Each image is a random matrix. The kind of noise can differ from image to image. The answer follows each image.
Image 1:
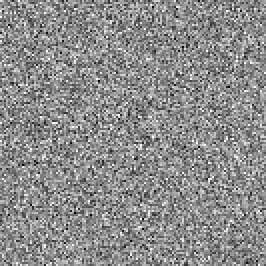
independent entries
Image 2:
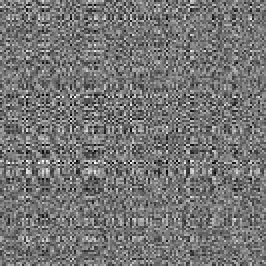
low rank plus noise
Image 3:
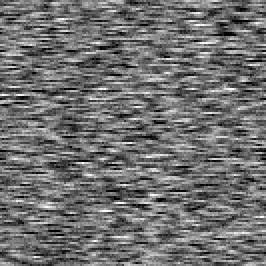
streaked along the rows
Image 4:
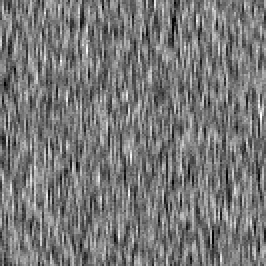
streaked along the columns
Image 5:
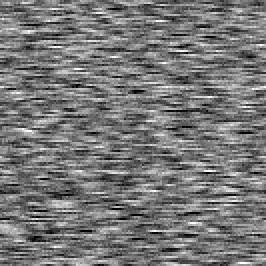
streaked along the rows
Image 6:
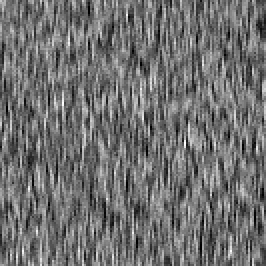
streaked along the columns
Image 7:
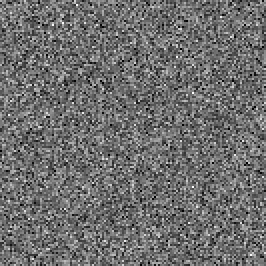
independent entries
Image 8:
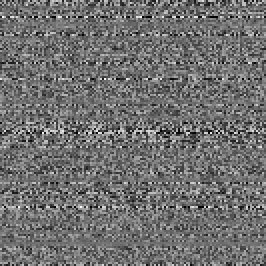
rows of uneven size
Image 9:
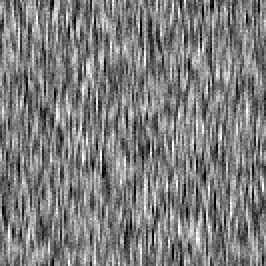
streaked along the columns
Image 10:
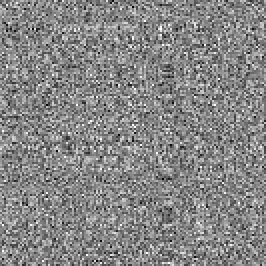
low rank plus noise
